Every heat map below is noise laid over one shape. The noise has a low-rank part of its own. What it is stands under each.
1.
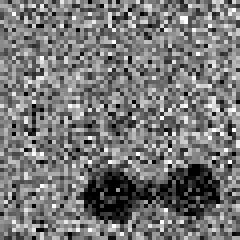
dark dumbbell
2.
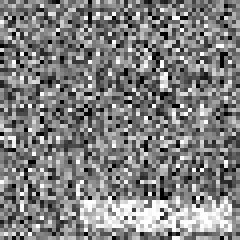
light bar
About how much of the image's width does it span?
two thirds
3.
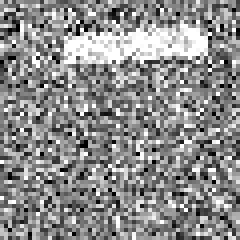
light bar
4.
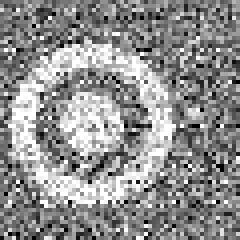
light bullseye
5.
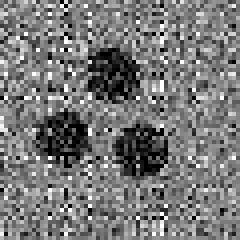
dark three dots
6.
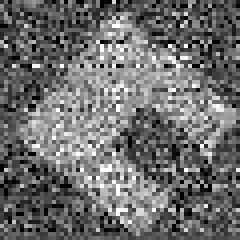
light square with a notch
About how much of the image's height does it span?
nearly all
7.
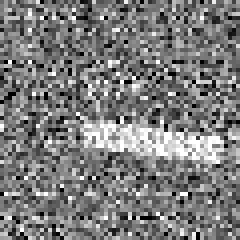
light bar
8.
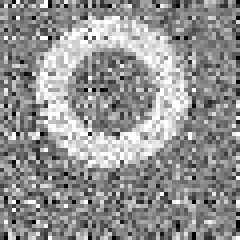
light ring
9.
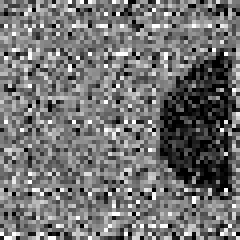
dark half disc
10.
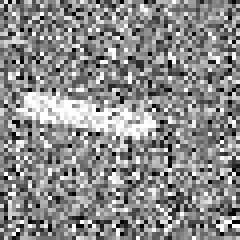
light bar
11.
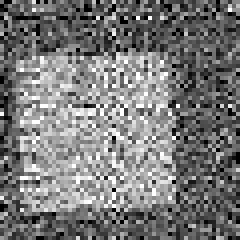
light square
